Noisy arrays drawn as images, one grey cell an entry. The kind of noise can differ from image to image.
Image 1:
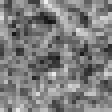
blotchy
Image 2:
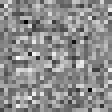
low rank plus noise
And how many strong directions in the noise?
three or four
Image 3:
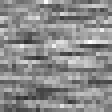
streaked along the rows
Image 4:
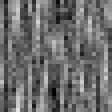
streaked along the columns
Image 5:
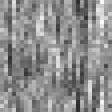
streaked along the columns
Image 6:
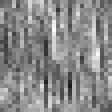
streaked along the columns
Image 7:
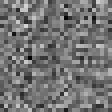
low rank plus noise
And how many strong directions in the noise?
five to eight
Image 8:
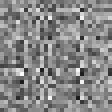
low rank plus noise
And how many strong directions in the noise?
one
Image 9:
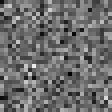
independent entries
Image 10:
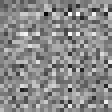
low rank plus noise
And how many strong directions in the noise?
one
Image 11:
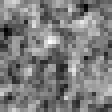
blotchy
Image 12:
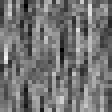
streaked along the columns
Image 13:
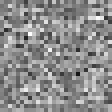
low rank plus noise
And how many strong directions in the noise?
five to eight
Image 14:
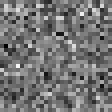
low rank plus noise
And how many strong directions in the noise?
five to eight
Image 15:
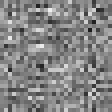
low rank plus noise
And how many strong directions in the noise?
two
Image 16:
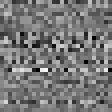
rows of uneven size
